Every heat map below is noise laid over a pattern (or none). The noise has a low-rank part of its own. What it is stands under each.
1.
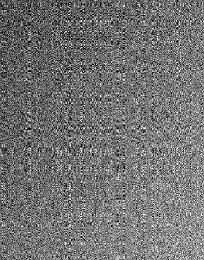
a smooth slope
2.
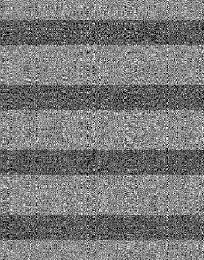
horizontal stripes
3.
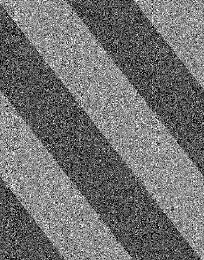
diagonal stripes
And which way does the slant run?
top left to bottom right
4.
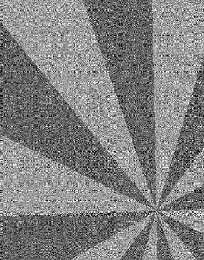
spokes from one point
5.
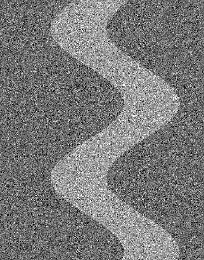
a wavy band
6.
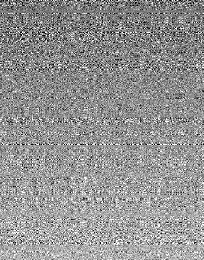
a smooth slope
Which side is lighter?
bottom
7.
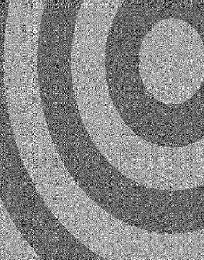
rings round one point
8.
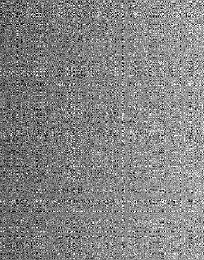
a smooth slope
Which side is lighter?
right
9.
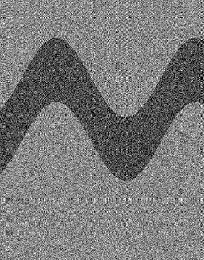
a wavy band
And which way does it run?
left to right
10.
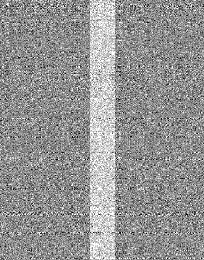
one vertical stripe
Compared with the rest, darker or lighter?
lighter
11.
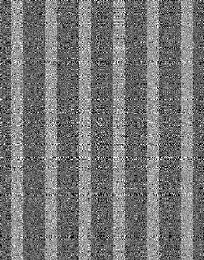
vertical stripes
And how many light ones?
6
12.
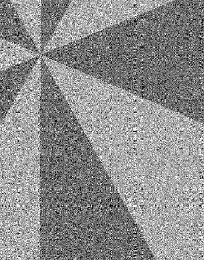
spokes from one point
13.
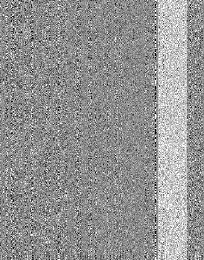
one vertical stripe
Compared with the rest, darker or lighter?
lighter
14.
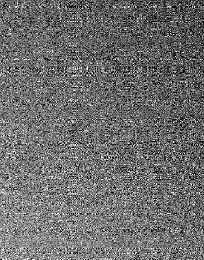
a smooth slope
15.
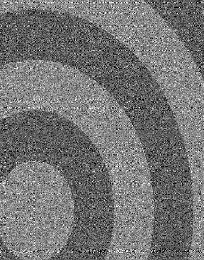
rings round one point
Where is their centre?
bottom left
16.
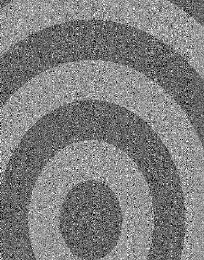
rings round one point
